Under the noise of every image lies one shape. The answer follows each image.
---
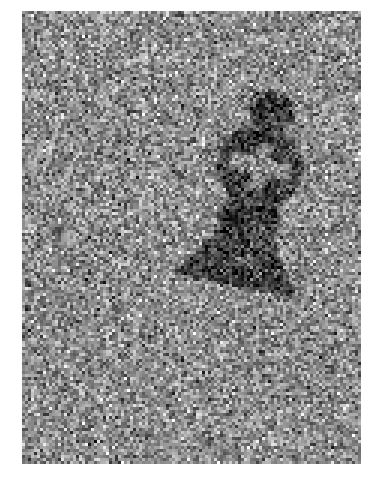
dark chess bishop
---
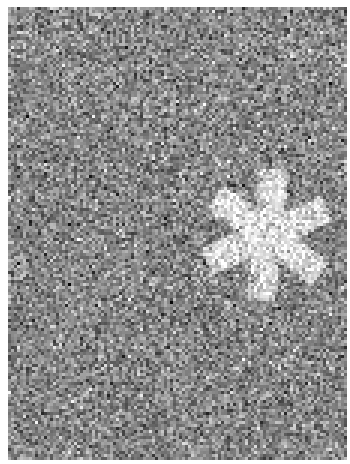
light asterisk, middle right
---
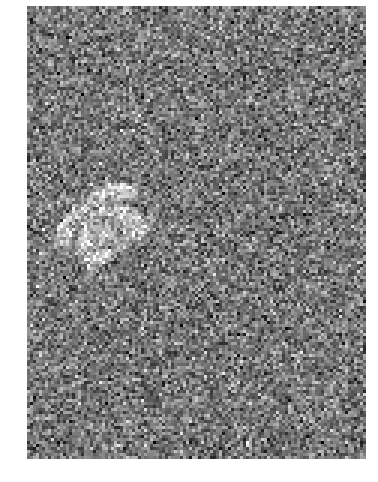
light telephone, middle left
